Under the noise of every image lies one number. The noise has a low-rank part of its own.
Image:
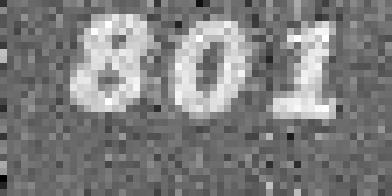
801
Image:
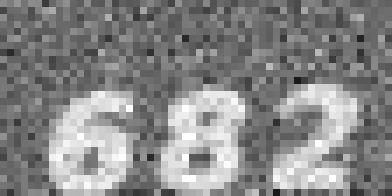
682
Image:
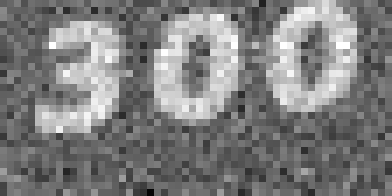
300
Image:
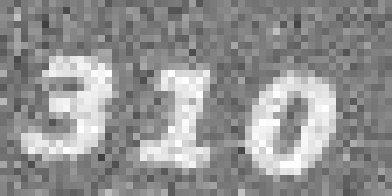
310
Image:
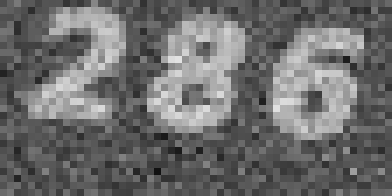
286
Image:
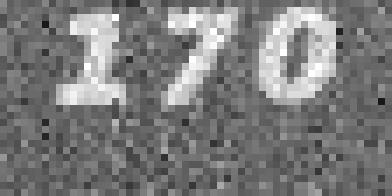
170
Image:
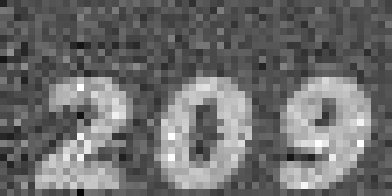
209
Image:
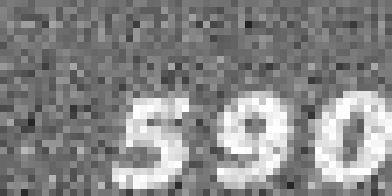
590
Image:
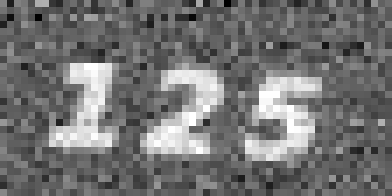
125
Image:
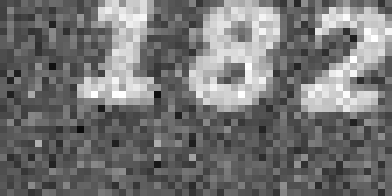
182
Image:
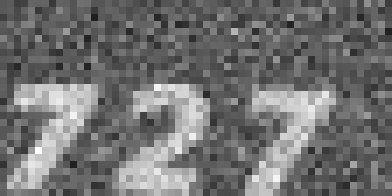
727
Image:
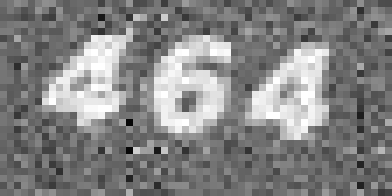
464
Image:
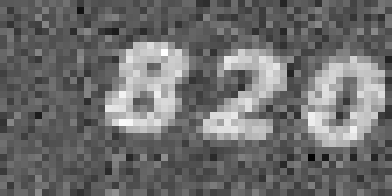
820
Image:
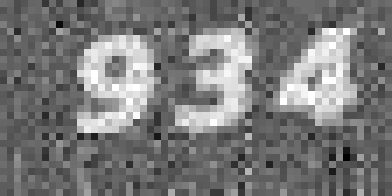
934
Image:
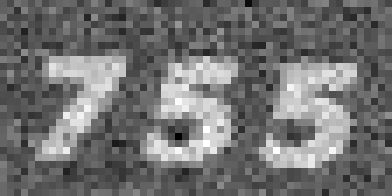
755
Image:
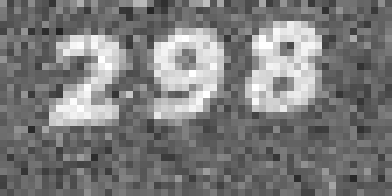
298
